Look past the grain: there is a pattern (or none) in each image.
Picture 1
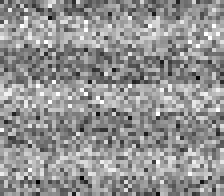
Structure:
horizontal stripes
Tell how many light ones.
3
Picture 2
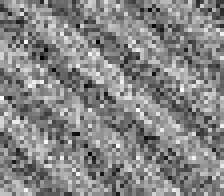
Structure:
diagonal stripes
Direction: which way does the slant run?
top left to bottom right
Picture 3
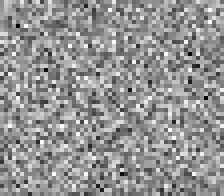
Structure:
only noise
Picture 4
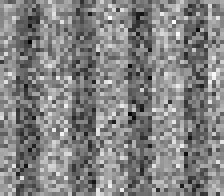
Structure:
vertical stripes
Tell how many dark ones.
4
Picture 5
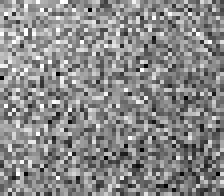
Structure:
a smooth slope
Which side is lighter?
top left
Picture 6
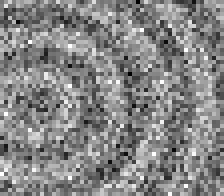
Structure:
rings round one point
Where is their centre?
middle left
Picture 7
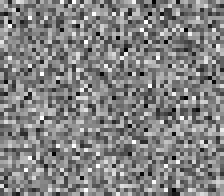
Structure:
only noise
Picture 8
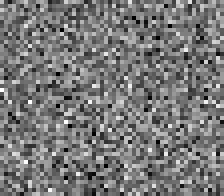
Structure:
only noise
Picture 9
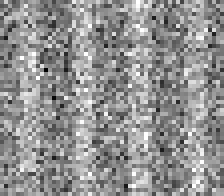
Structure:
vertical stripes
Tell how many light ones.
4
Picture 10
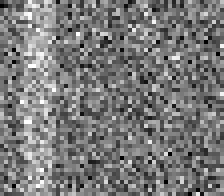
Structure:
one vertical stripe
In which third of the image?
left
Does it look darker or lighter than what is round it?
lighter
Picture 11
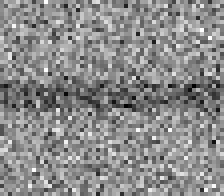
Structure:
one horizontal stripe
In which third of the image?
middle
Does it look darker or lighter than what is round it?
darker
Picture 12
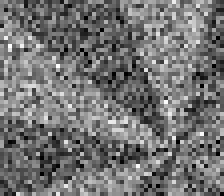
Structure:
spokes from one point
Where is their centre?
bottom right
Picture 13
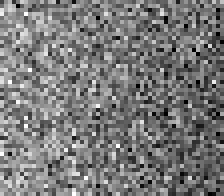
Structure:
a smooth slope
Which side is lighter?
left
